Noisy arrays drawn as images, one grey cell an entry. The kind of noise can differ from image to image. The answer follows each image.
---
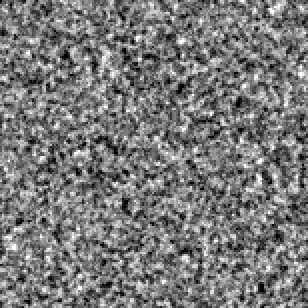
blotchy
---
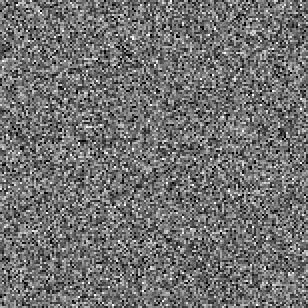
independent entries
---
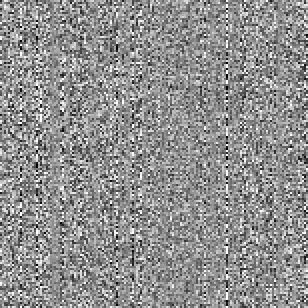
columns of uneven size
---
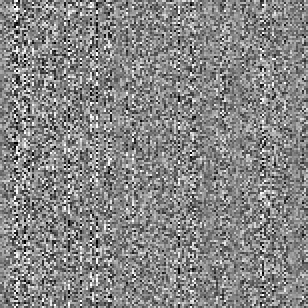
columns of uneven size
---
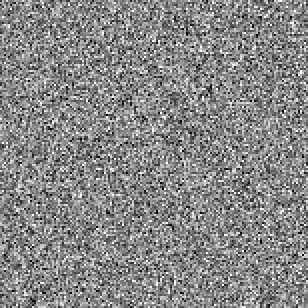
independent entries
